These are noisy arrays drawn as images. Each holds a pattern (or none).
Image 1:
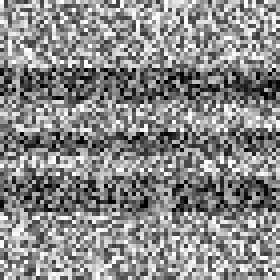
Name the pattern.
bands of rows
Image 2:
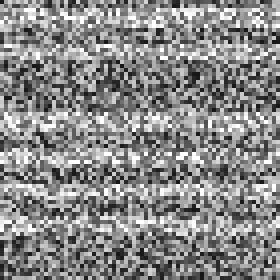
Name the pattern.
bands of rows
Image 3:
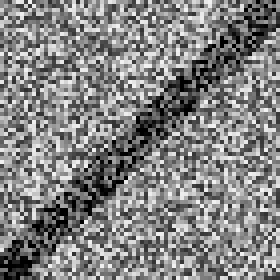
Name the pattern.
a diagonal band
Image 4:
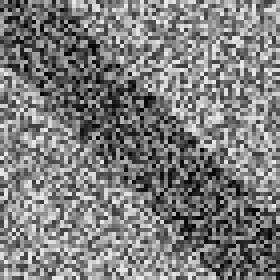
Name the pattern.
a diagonal band
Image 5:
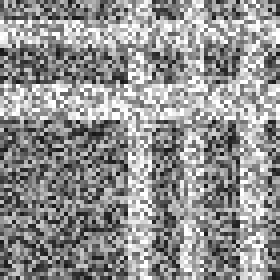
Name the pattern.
bands of rows crossing bands of columns
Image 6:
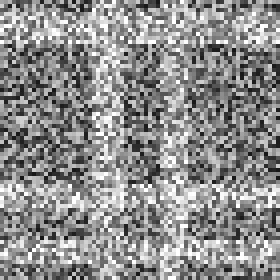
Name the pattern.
bands of rows crossing bands of columns
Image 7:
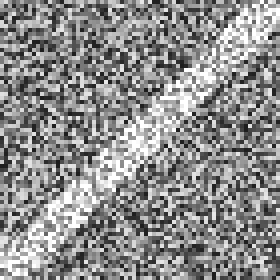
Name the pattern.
a diagonal band
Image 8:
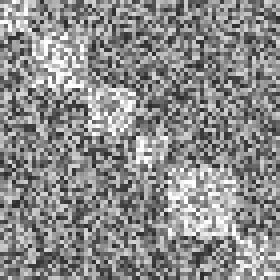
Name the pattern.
blocks along the diagonal
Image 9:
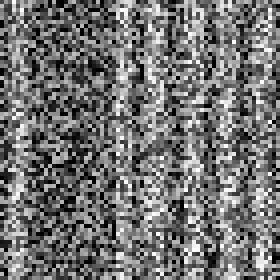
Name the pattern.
bands of columns
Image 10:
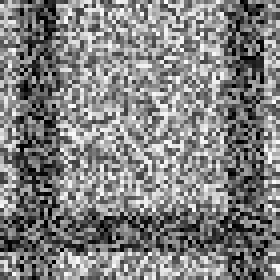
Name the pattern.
bands of rows crossing bands of columns
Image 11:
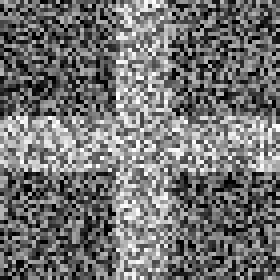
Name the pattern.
bands of rows crossing bands of columns
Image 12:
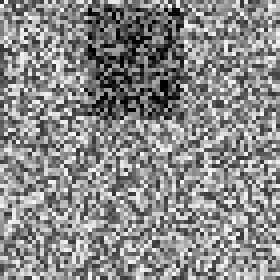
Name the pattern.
one block
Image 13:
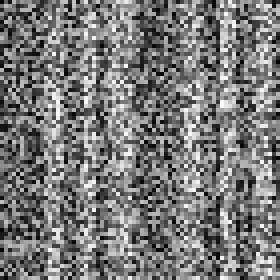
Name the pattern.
bands of columns
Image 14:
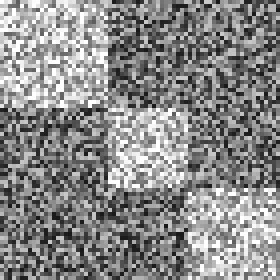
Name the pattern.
blocks along the diagonal
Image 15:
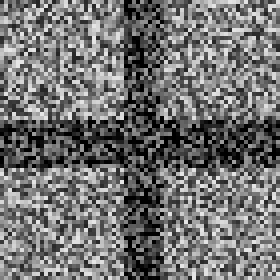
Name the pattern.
bands of rows crossing bands of columns
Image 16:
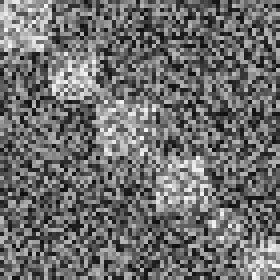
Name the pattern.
blocks along the diagonal
